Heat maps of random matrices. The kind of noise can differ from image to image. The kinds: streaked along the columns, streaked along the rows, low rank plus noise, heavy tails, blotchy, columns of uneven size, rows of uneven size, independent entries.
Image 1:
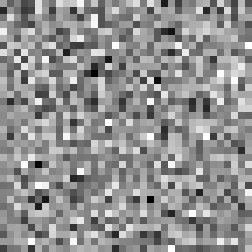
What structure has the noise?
low rank plus noise
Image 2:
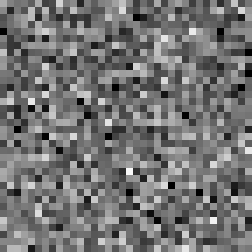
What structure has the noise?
independent entries
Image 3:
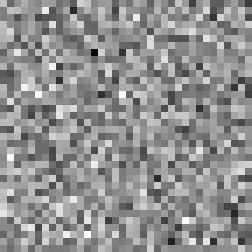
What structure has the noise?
independent entries
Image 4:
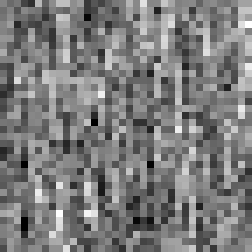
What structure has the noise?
streaked along the columns
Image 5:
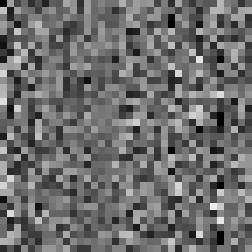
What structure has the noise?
columns of uneven size
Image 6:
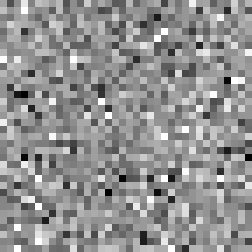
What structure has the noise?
heavy tails
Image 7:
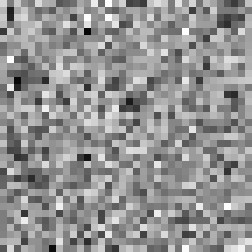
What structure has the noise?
low rank plus noise
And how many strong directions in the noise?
one
